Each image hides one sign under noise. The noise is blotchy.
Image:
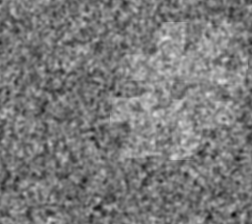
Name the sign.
hash sign
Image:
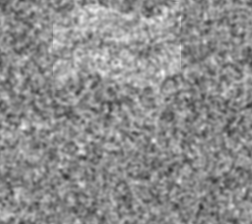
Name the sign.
approximately sign
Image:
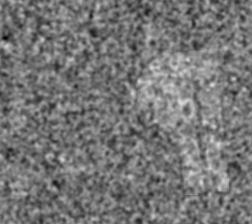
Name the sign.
pilcrow
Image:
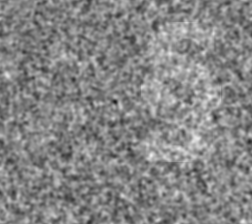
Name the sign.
section sign
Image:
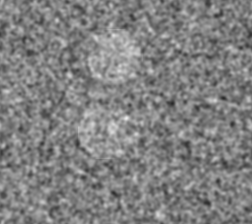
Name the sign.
colon
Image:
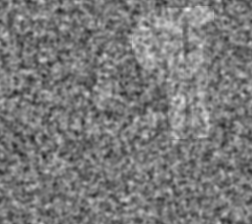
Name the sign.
pilcrow
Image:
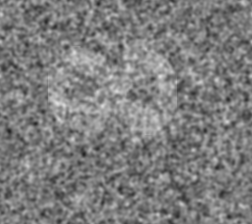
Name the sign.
infinity sign
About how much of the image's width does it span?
half
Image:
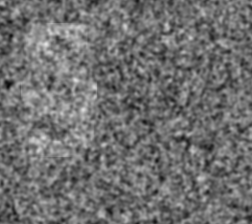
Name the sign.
section sign
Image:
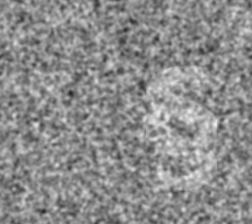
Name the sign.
section sign
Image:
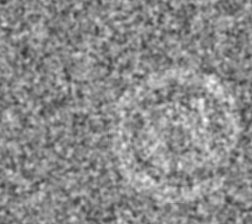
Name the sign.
at sign
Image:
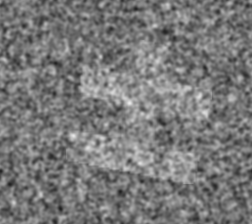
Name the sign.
plus-minus sign
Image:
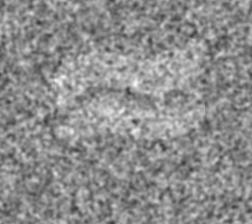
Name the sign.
approximately sign
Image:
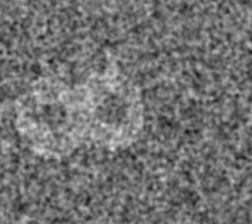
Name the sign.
infinity sign
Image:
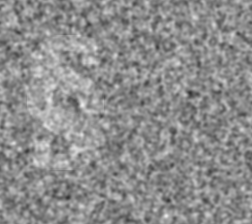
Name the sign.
section sign
